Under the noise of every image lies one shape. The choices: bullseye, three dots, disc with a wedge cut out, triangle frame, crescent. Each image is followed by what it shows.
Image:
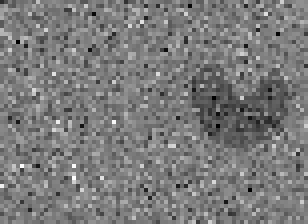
dark disc with a wedge cut out, middle right
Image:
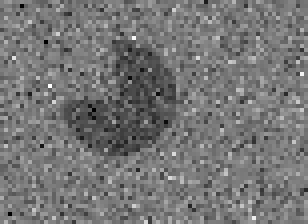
dark disc with a wedge cut out
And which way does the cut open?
up and left
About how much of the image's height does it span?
half
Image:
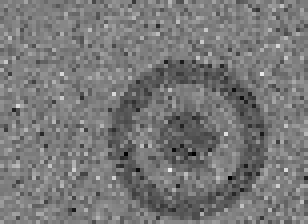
dark bullseye
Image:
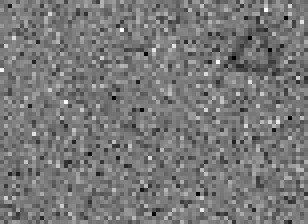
dark triangle frame, top right
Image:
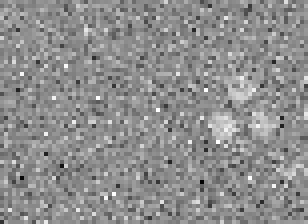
light three dots, middle right
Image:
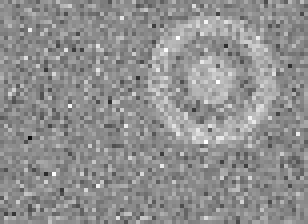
light bullseye
